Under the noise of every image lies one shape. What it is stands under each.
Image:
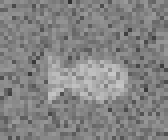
fish
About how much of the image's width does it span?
half
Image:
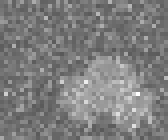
car
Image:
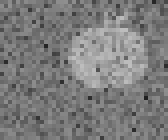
apple
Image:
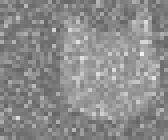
cat's head
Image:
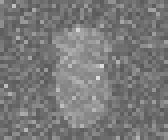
footprint
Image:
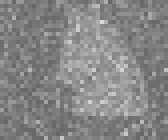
chess knight
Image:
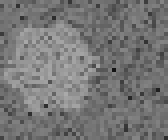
flower
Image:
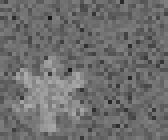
asterisk
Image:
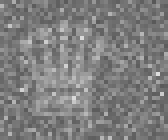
chess queen
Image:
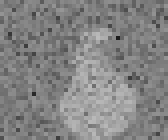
pear
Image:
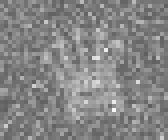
chess queen
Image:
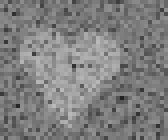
heart
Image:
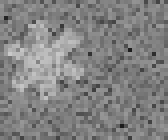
asterisk
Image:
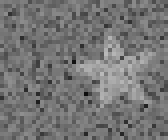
star
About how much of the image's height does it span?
two thirds
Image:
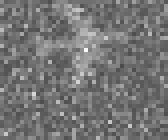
airplane
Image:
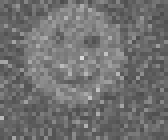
smiling face
